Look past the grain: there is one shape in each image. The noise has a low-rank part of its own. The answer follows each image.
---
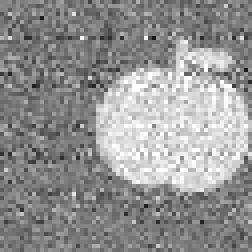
apple
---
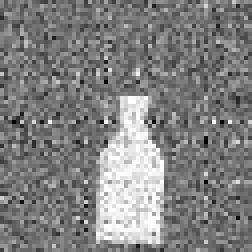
bottle
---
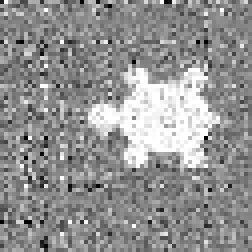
turtle
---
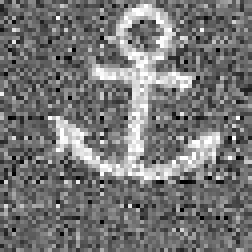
anchor
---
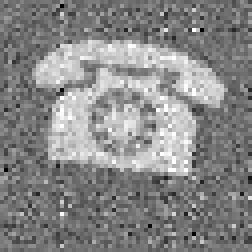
telephone
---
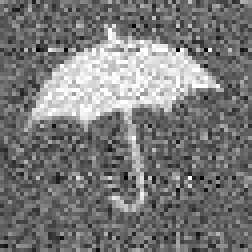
umbrella
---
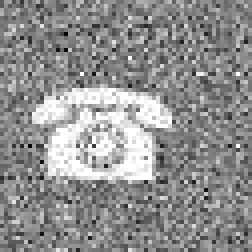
telephone
